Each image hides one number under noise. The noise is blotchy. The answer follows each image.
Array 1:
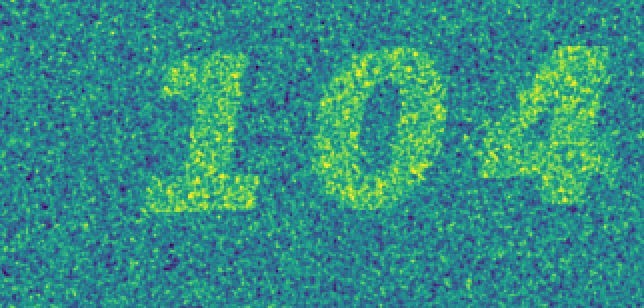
104
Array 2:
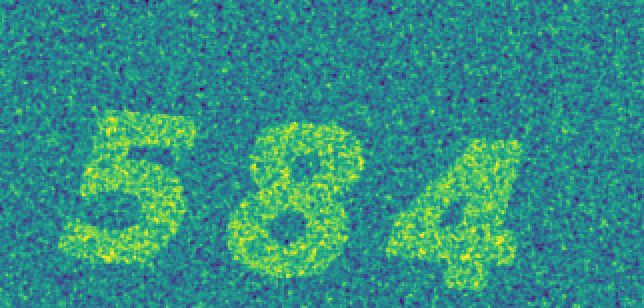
584
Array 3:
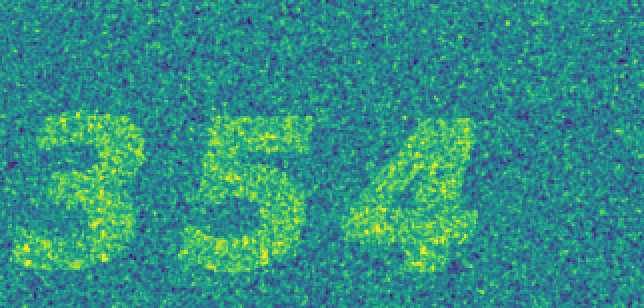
354
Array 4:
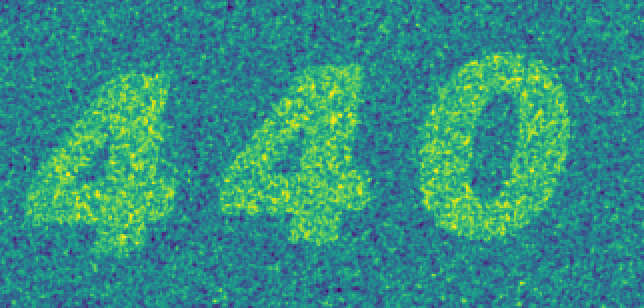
440
